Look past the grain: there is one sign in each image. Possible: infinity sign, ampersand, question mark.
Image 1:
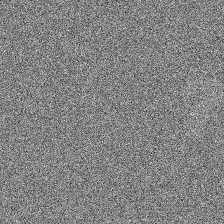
question mark
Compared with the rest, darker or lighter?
lighter
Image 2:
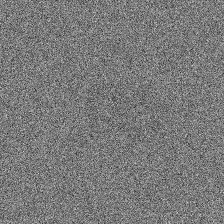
infinity sign
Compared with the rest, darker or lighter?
darker
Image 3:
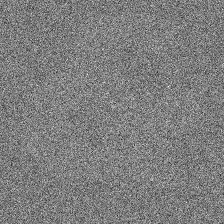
ampersand
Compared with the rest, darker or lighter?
lighter
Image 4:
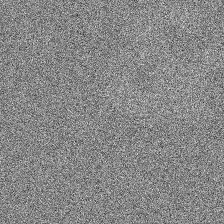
ampersand
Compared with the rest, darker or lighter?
lighter
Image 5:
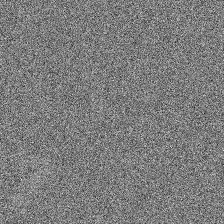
question mark
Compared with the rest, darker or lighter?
lighter
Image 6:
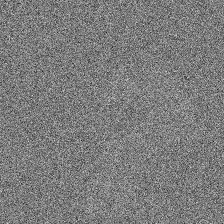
question mark
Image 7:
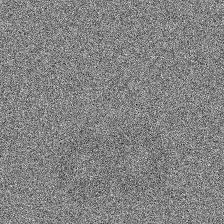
infinity sign
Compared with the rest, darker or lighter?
darker
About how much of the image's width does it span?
half
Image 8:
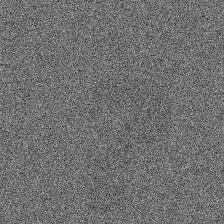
question mark
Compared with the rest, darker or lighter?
darker
